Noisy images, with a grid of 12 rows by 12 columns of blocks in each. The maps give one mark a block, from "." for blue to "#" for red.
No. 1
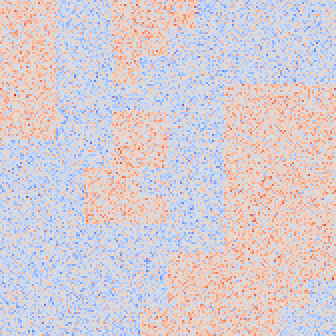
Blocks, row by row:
# # . . # # # . . . . .
# # . . # # . . . . . .
# # . . # . . . . . . .
# # . . . . . . # # # #
# # . . # # . . # # # #
. . . . # # . . # # # #
. . . # # . . . # # # #
. . . # # # . . # # # #
. . . . . . . . # # # #
. . . . . . # # # # # #
. . . . . . # # # # # .
. . . . . # # # # # . .
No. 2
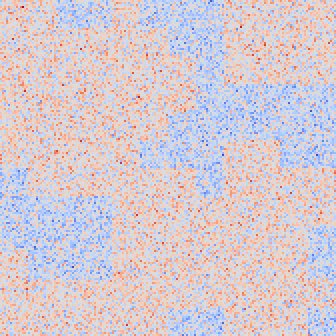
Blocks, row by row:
# # . . # . . . # # # #
# # # # # # . . # # # #
# # # # # # # . # # # #
# # # # # # # . . . . .
# # # # # # . . . . . .
# # # # # . . . # # . .
. # # # # # # . # # # #
. . . . # # # # # # # #
. . . . # # # # # # # .
# . . . # # # # # # # .
# # # # # # # # # # # #
# # # # # # . . # # # .
